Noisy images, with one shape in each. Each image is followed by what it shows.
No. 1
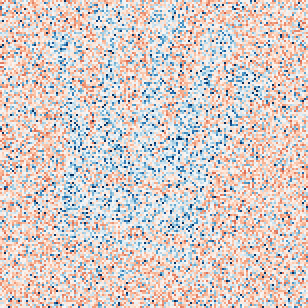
chess queen
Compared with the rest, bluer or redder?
bluer
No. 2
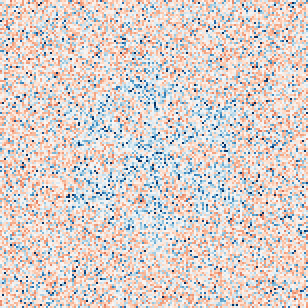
snowflake
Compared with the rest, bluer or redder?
bluer
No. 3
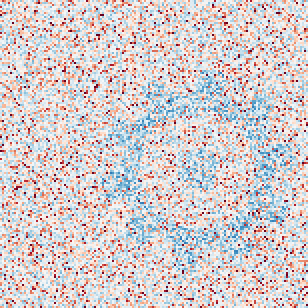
gear
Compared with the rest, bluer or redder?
bluer
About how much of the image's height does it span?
two thirds
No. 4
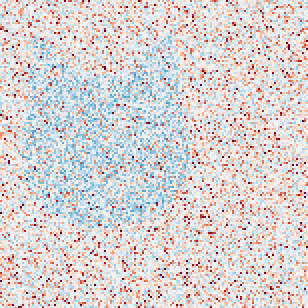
cat's head
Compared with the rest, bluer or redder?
bluer
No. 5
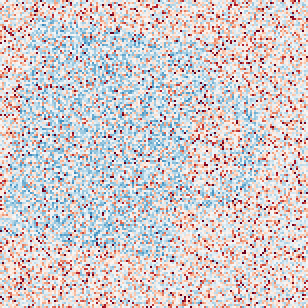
cup
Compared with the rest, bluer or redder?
bluer
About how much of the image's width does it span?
nearly all
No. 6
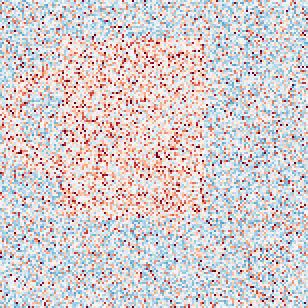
cup
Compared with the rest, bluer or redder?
redder
